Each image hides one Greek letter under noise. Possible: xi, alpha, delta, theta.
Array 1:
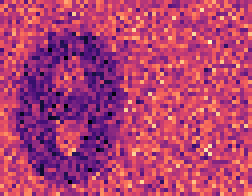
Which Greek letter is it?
theta
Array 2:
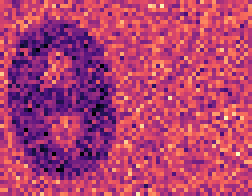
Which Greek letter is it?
theta
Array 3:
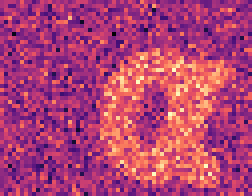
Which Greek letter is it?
alpha
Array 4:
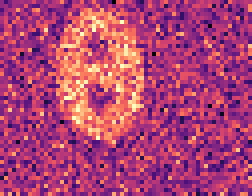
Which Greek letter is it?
theta
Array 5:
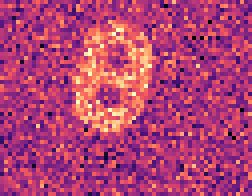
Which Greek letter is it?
theta
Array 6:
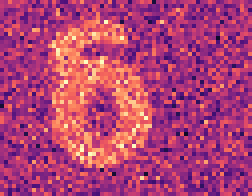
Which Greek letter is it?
delta
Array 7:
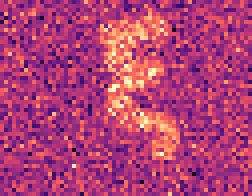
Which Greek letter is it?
xi
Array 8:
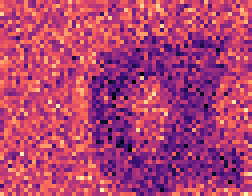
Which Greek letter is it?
alpha
